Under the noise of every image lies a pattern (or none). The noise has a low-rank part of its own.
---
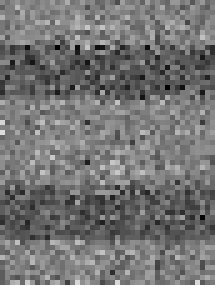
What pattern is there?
horizontal stripes
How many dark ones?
2
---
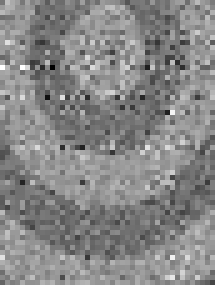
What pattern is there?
rings round one point
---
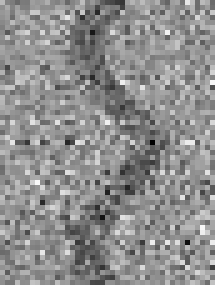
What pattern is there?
a wavy band
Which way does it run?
top to bottom
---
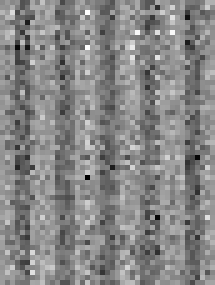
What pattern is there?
vertical stripes
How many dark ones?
5
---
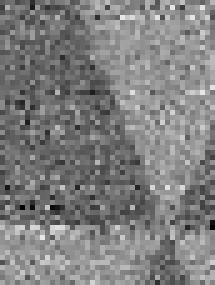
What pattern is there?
spokes from one point
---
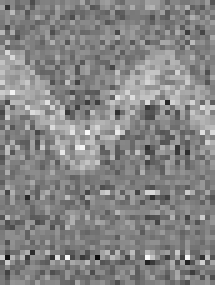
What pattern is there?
a wavy band
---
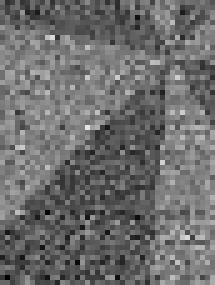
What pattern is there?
spokes from one point
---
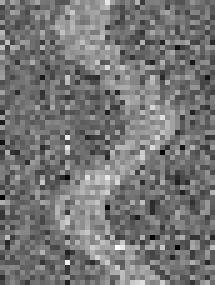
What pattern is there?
a wavy band
